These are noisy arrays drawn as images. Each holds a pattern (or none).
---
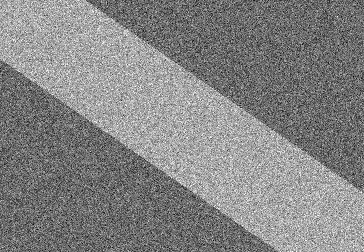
a diagonal band
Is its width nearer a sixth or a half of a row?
a half
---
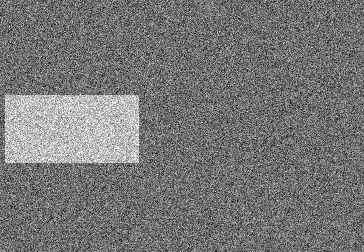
one block
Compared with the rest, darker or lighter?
lighter
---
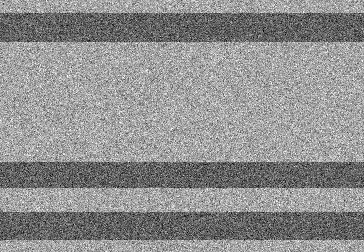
bands of rows
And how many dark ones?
3
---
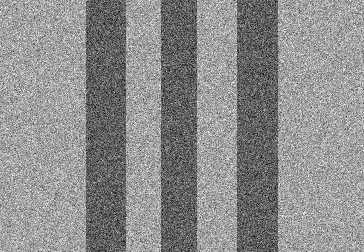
bands of columns
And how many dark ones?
3
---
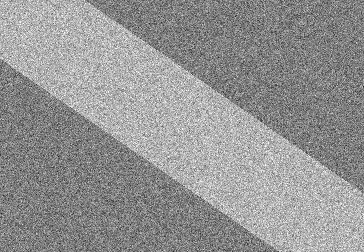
a diagonal band
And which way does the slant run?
top left to bottom right
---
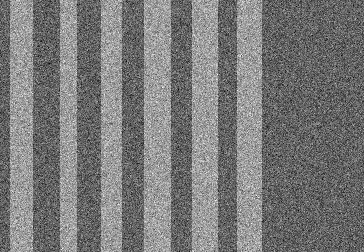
bands of columns
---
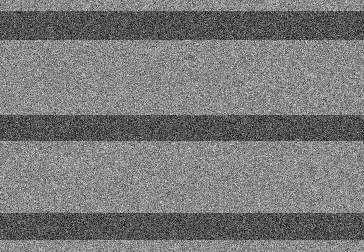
bands of rows
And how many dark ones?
3
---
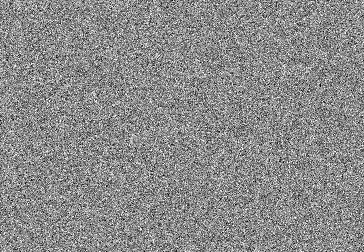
only noise
